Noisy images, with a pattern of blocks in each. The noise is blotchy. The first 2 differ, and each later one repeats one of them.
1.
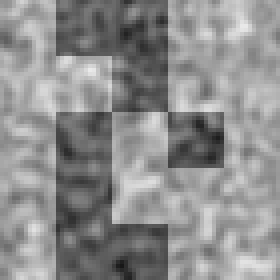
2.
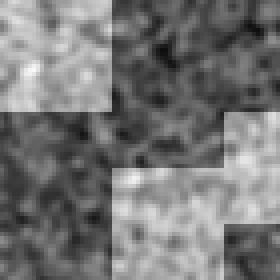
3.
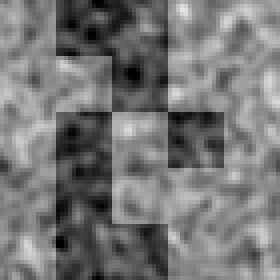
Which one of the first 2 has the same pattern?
1
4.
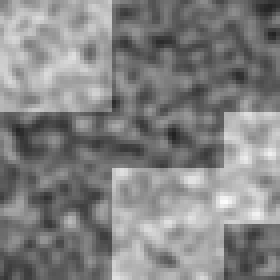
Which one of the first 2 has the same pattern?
2
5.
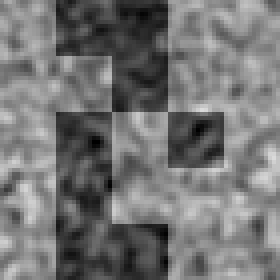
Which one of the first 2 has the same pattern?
1
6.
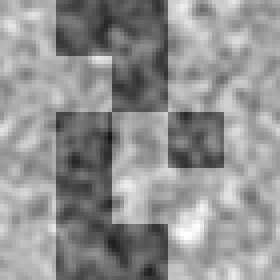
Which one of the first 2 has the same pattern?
1
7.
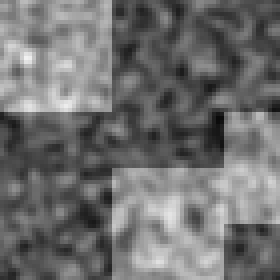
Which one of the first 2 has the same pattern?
2
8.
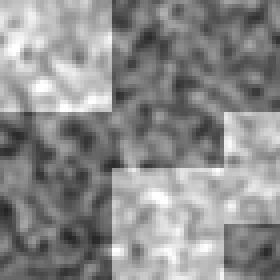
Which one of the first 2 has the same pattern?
2
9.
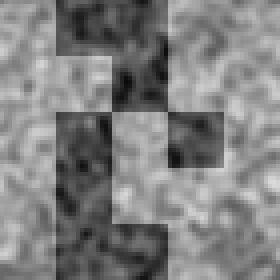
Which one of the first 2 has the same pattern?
1
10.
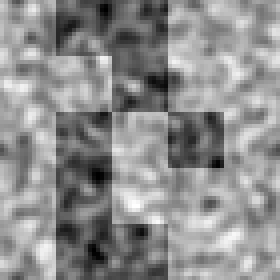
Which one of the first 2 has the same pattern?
1
